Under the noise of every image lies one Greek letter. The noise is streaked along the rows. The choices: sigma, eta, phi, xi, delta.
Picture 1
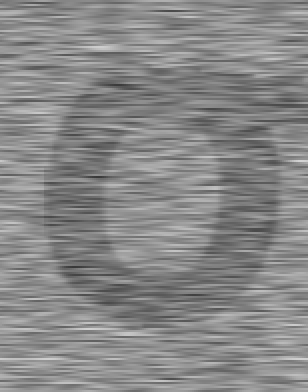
sigma
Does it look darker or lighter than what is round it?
darker
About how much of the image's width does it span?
nearly all
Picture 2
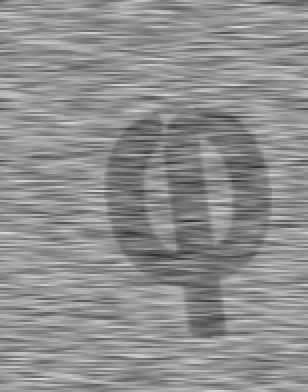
phi
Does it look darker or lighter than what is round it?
darker
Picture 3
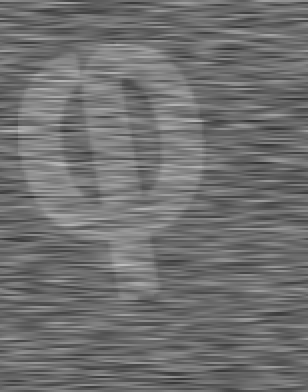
phi
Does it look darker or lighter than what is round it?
lighter
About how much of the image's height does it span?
two thirds
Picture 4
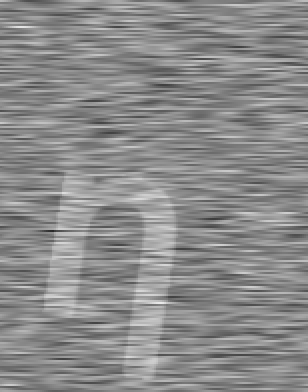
eta
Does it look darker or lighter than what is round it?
lighter
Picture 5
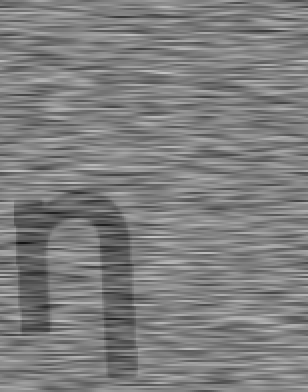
eta
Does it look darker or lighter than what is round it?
darker
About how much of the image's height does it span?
half
